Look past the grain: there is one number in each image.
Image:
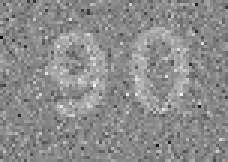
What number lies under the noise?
90
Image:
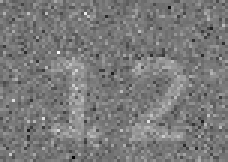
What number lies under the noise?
12
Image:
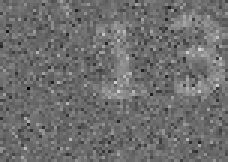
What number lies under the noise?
13
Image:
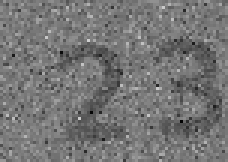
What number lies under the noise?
23
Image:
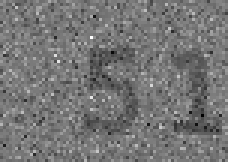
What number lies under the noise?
51
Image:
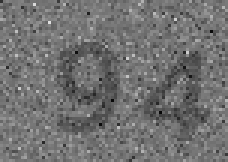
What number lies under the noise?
94
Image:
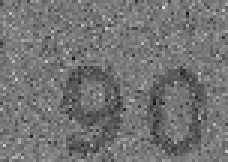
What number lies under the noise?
90
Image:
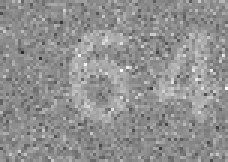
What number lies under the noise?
64
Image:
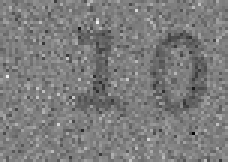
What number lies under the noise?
10
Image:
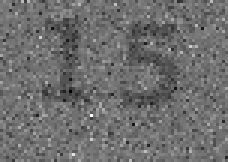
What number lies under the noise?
15
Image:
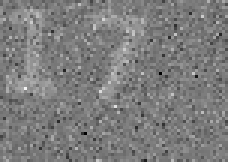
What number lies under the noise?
17
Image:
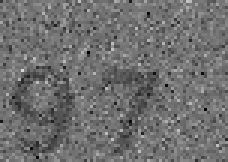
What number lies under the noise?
97
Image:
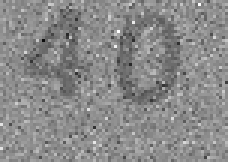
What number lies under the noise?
40
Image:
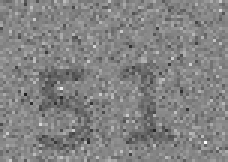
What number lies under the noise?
51
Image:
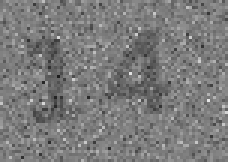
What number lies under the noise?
14
